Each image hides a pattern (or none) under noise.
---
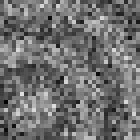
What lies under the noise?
rings round one point
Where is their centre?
bottom left
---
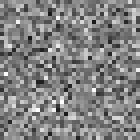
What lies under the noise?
only noise
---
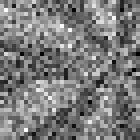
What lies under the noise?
spokes from one point
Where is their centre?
middle right
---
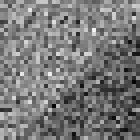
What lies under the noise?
a sharp edge
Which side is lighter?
top left
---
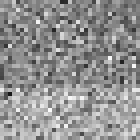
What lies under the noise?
a sharp edge
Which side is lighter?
bottom
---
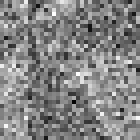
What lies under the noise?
spokes from one point
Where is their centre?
top left
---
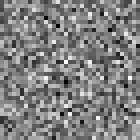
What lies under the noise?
only noise
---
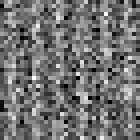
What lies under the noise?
vertical stripes
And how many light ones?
6
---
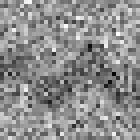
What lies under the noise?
a wavy band
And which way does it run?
left to right
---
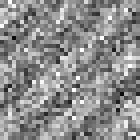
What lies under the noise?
diagonal stripes
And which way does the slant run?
bottom left to top right
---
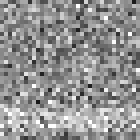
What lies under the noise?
one horizontal stripe
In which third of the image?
bottom
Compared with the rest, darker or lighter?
lighter
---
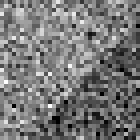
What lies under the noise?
a sharp edge
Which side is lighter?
top left
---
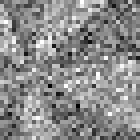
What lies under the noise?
spokes from one point
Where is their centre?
middle left
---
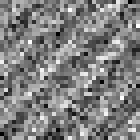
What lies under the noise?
diagonal stripes
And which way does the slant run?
bottom left to top right
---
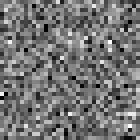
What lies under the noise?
only noise
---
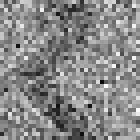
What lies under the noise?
a wavy band
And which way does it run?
top to bottom
